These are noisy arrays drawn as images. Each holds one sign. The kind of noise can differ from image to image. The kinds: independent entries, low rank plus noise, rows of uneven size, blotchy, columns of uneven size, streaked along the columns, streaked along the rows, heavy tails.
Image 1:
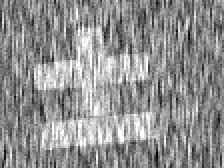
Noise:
streaked along the columns
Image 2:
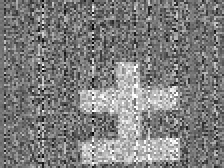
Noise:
columns of uneven size
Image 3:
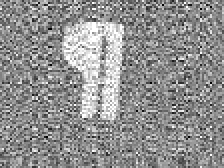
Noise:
low rank plus noise
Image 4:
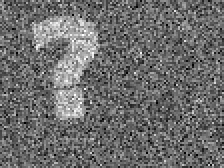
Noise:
independent entries
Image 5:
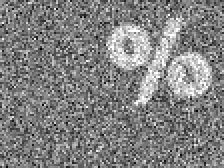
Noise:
independent entries
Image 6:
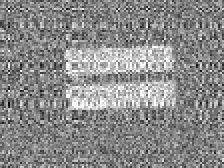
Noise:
low rank plus noise
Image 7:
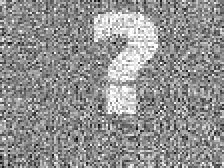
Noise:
low rank plus noise
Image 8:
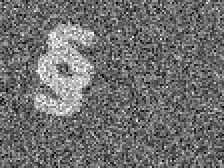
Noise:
independent entries
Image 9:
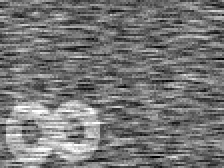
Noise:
streaked along the rows
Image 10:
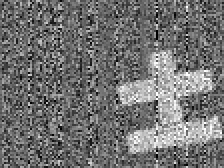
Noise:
columns of uneven size
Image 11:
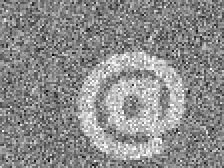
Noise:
independent entries
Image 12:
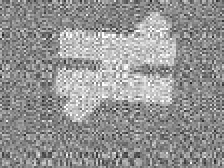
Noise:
low rank plus noise
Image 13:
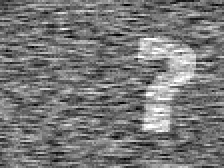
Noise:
streaked along the rows
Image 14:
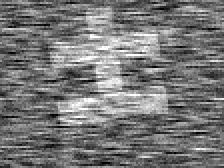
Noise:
streaked along the rows
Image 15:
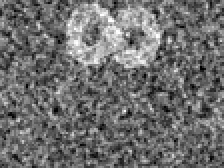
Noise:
blotchy
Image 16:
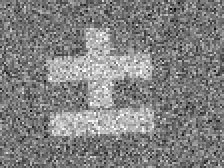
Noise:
independent entries
